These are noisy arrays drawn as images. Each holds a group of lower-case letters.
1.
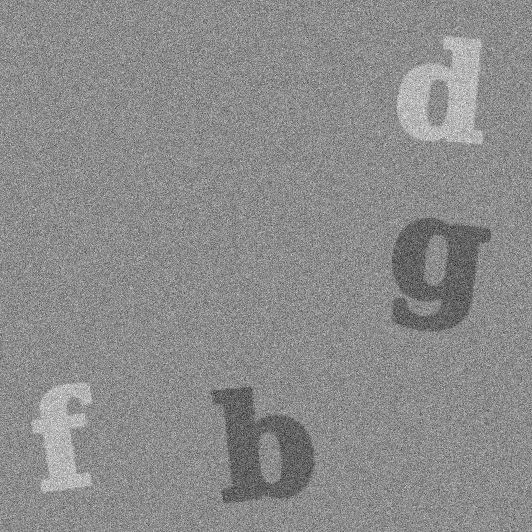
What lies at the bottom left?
f
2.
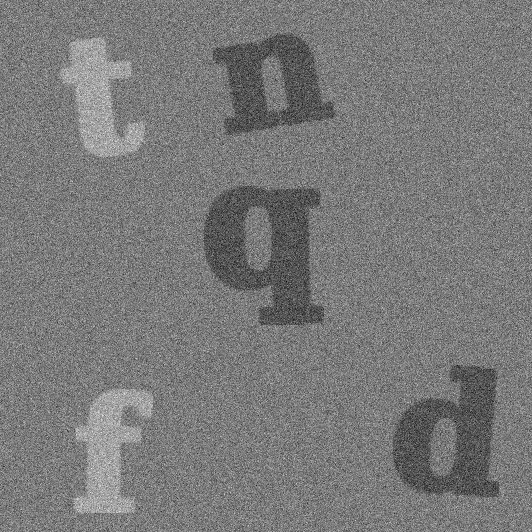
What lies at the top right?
nothing
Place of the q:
centre
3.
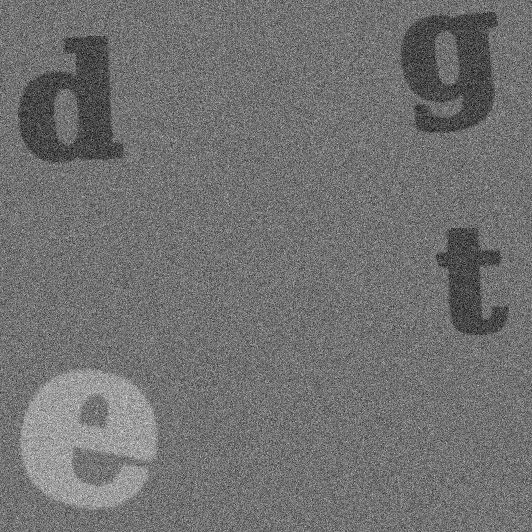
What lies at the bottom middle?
nothing
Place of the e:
bottom left
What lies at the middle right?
t
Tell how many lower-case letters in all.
4
